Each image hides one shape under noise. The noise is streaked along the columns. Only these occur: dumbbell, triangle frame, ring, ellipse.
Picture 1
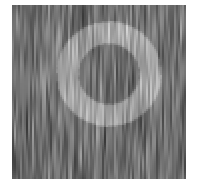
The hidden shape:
ring
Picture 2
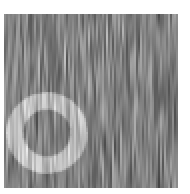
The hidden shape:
ring
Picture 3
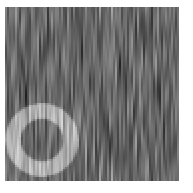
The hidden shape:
ring
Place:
bottom left
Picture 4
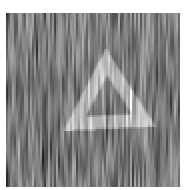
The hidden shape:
triangle frame
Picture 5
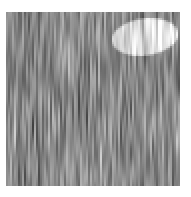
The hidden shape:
ellipse
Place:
top right
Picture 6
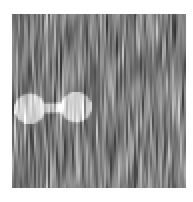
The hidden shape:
dumbbell
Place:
middle left
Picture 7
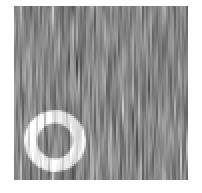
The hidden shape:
ring
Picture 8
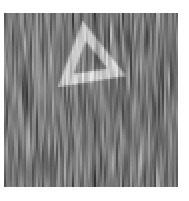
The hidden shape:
triangle frame
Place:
top middle
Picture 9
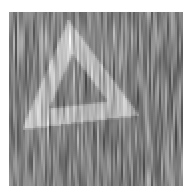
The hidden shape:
triangle frame
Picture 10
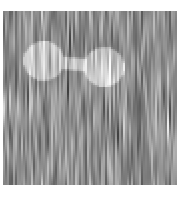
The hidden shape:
dumbbell
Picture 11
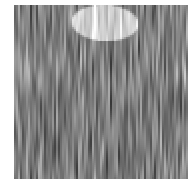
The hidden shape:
ellipse
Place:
top middle
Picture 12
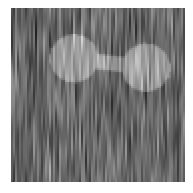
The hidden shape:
dumbbell
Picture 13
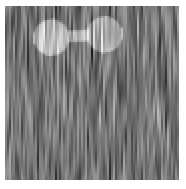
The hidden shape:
dumbbell
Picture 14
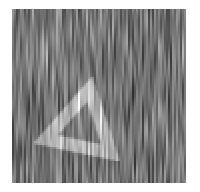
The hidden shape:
triangle frame
